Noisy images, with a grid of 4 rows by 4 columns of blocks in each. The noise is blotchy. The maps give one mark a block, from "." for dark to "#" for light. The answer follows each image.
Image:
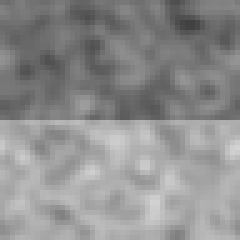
....
....
####
####
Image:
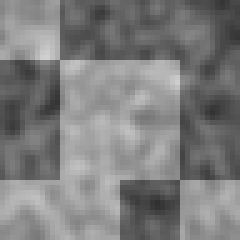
#...
.##.
.##.
##.#
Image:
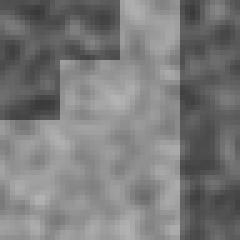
..#.
.##.
###.
###.
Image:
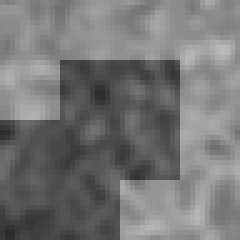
####
#..#
...#
..##
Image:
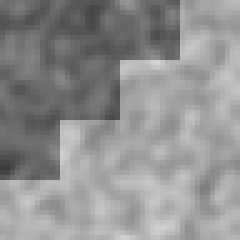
...#
..##
.###
####
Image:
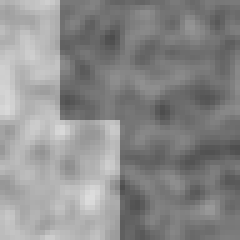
#...
#...
##..
##..
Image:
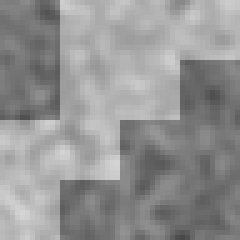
.###
.##.
##..
#...
